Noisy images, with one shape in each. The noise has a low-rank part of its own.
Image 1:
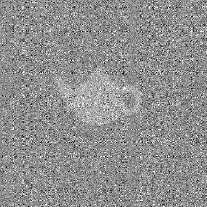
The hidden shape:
teapot
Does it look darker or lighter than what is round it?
lighter
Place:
centre
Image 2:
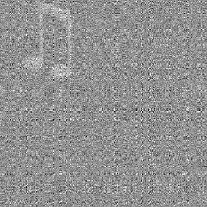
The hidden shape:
pair of musical notes
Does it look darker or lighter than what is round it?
lighter
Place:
top left
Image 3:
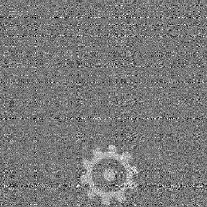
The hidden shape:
gear
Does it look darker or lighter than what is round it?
lighter
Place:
bottom middle
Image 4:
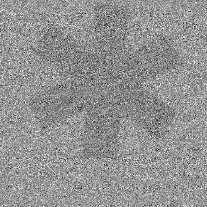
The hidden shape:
asterisk
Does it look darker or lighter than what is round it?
darker
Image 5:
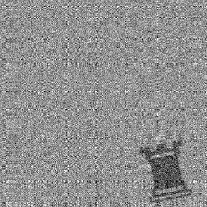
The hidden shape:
chess rook
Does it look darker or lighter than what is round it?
darker
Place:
bottom right
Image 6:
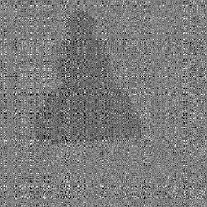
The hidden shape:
chess pawn
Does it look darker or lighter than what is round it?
darker
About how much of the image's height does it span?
two thirds
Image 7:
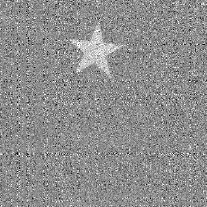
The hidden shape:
star
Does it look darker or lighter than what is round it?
lighter
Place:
top middle
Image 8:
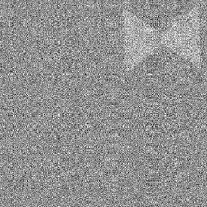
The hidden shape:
bow tie
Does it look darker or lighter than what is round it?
lighter
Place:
top right
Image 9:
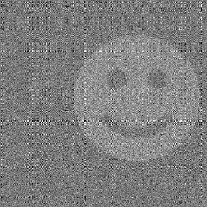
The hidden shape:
smiling face
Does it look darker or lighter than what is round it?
lighter
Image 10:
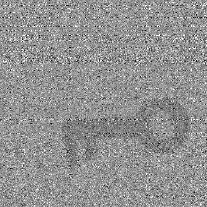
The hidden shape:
key
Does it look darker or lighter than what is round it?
darker
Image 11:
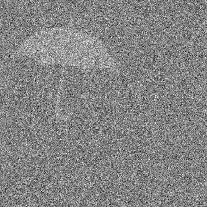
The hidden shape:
umbrella
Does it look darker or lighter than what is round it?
lighter
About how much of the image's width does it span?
half
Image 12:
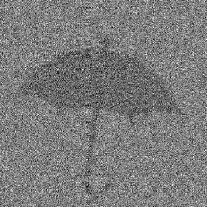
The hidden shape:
umbrella
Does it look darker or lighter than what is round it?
darker
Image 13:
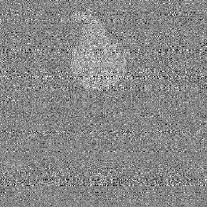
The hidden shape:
pear
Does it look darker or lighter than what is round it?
lighter
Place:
top middle
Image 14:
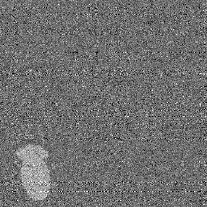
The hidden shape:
footprint
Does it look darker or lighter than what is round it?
lighter
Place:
bottom left
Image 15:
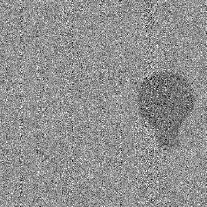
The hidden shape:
light bulb
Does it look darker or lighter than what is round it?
darker
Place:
middle right
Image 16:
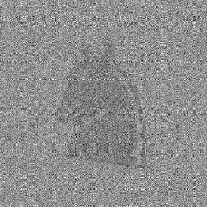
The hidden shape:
chess knight
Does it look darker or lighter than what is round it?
darker
